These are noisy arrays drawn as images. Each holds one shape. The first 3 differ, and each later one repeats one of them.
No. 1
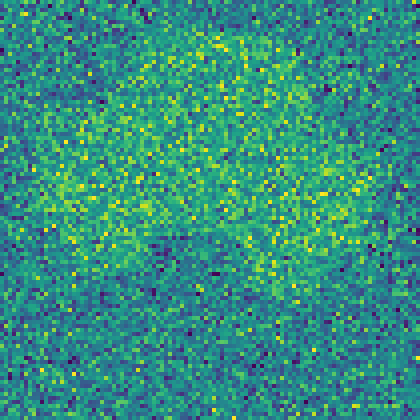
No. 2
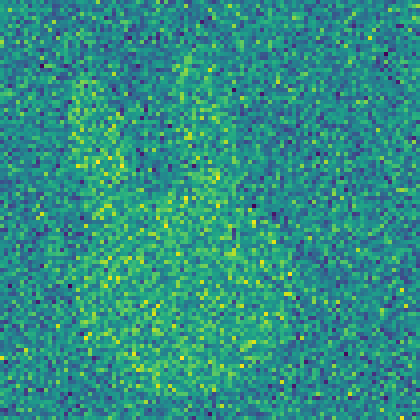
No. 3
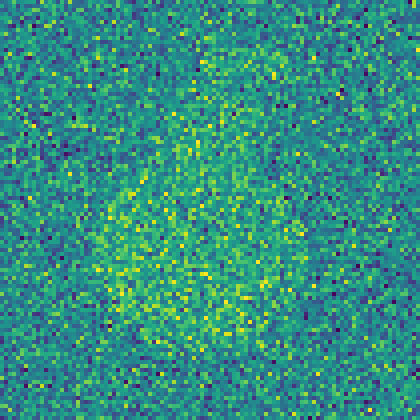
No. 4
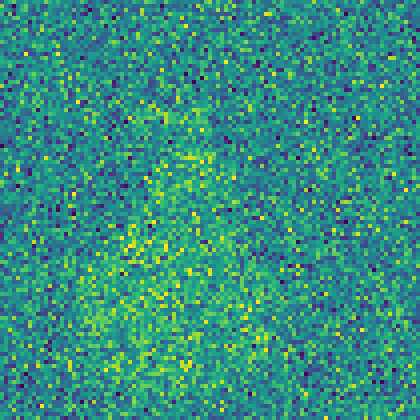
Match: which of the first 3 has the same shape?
3
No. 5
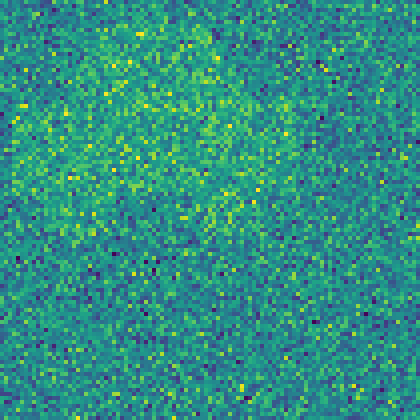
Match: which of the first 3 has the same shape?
1
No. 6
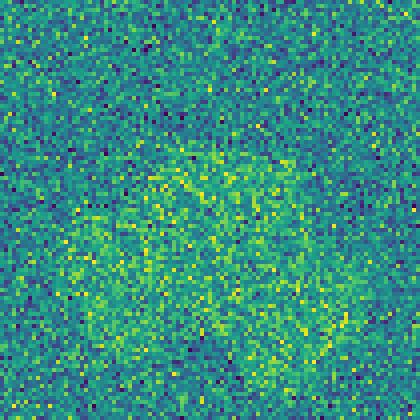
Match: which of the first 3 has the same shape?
1
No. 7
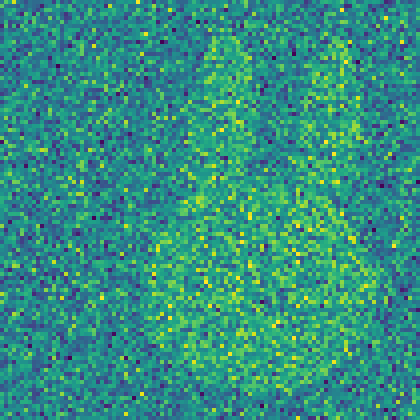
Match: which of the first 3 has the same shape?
2
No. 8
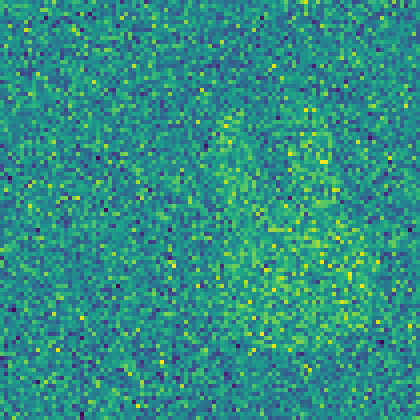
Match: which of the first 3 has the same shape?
2
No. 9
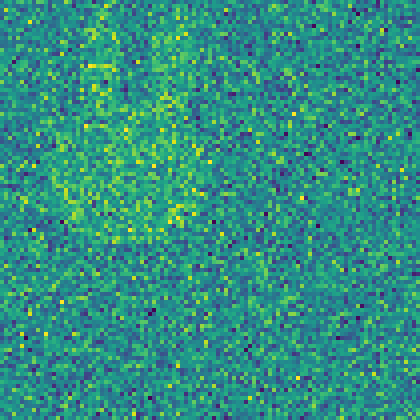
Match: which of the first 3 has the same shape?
2
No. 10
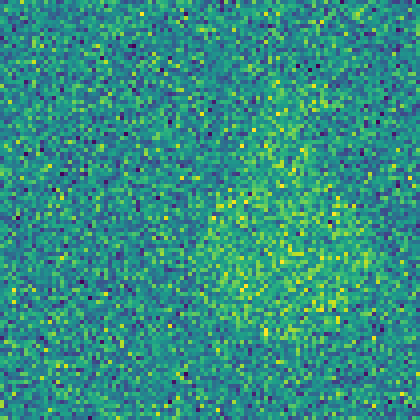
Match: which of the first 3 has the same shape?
3
